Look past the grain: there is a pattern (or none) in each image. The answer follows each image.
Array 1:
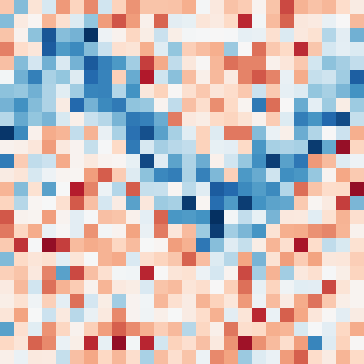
a wavy band
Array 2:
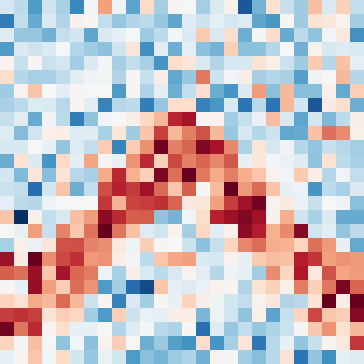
a wavy band
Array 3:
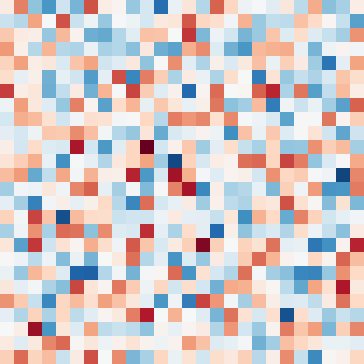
only noise
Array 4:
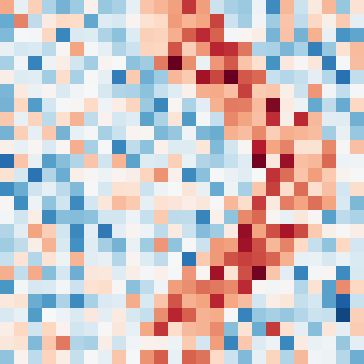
a wavy band
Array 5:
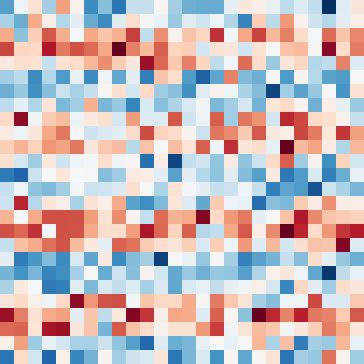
horizontal stripes
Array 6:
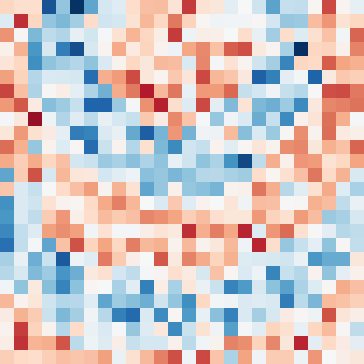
rings round one point
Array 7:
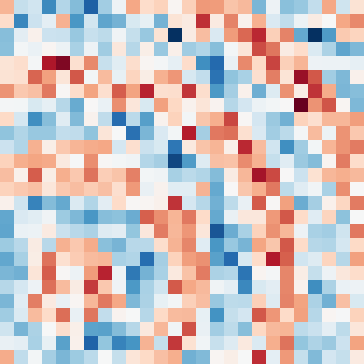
rings round one point
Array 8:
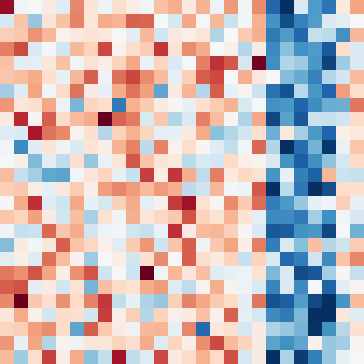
one vertical stripe
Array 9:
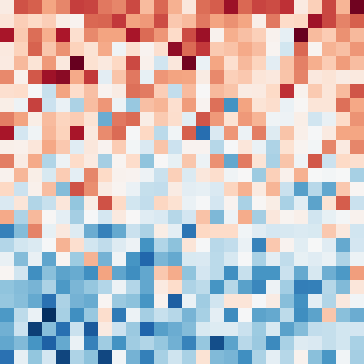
a smooth slope
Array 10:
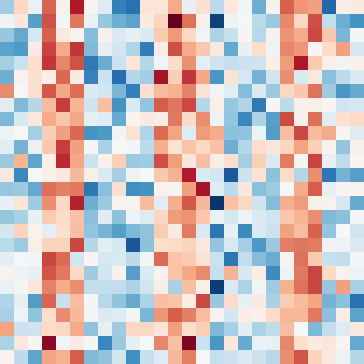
vertical stripes
